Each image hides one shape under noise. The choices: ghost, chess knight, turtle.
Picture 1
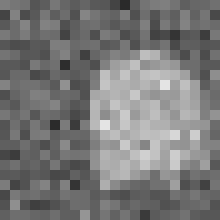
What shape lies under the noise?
ghost
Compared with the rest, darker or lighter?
lighter
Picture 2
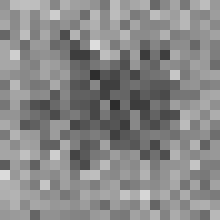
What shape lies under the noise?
turtle
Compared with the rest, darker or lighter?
darker
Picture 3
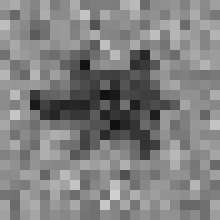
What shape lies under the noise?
turtle
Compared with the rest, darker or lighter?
darker
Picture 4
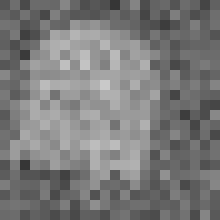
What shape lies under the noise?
ghost
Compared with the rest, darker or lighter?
lighter
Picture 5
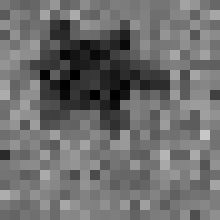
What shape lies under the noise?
turtle
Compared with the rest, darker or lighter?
darker
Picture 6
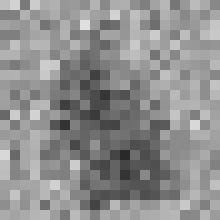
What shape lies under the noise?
chess knight
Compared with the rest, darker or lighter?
darker
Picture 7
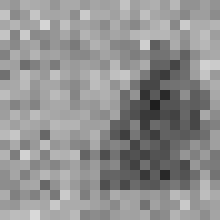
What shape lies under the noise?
chess knight
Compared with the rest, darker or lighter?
darker
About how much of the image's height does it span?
two thirds
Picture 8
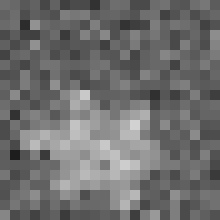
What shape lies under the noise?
turtle
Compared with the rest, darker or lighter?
lighter
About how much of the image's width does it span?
two thirds
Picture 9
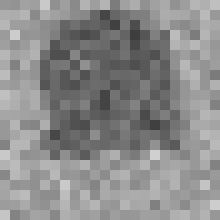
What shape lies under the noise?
ghost
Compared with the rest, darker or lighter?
darker
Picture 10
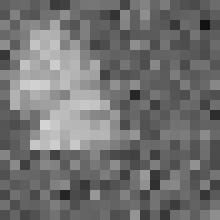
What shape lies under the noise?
chess knight
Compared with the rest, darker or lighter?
lighter
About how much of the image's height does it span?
two thirds
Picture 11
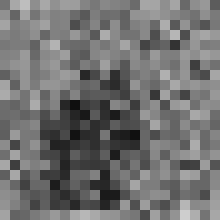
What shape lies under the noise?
chess knight
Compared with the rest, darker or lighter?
darker
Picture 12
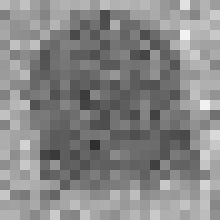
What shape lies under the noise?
ghost
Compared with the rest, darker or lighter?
darker
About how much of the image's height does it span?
nearly all
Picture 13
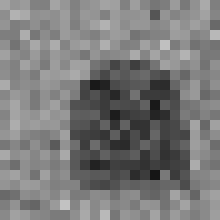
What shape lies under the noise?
ghost
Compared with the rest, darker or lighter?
darker
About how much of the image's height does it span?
two thirds
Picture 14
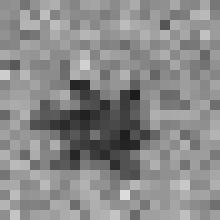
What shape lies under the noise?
turtle
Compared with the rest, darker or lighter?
darker
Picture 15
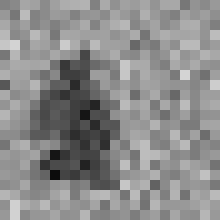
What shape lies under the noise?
chess knight
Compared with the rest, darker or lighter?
darker
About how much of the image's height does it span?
two thirds
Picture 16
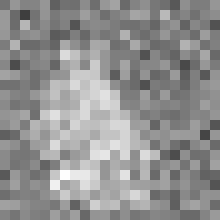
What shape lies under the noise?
chess knight
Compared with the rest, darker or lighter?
lighter
